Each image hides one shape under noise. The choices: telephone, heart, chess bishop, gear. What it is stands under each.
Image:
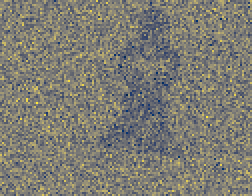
chess bishop
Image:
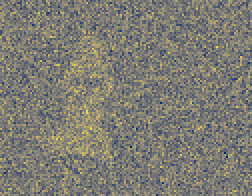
chess bishop
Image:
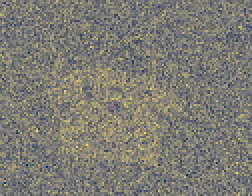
telephone
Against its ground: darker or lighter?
lighter
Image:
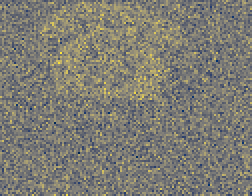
telephone
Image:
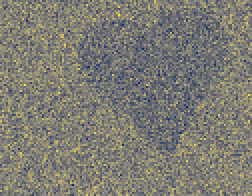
heart
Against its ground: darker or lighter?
darker
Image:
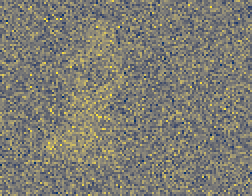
chess bishop
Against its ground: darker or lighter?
lighter
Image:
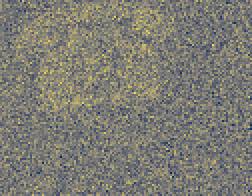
telephone
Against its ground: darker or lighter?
lighter
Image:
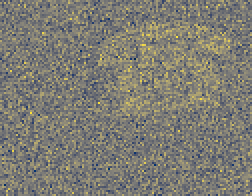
telephone
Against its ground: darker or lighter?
lighter
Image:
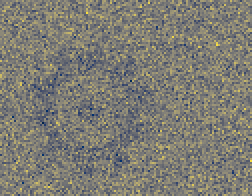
gear
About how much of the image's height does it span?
two thirds
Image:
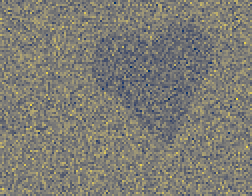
heart
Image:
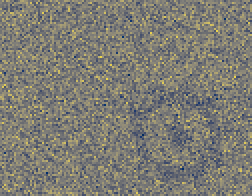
gear
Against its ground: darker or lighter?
darker
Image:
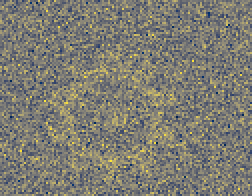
gear
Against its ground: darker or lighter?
lighter
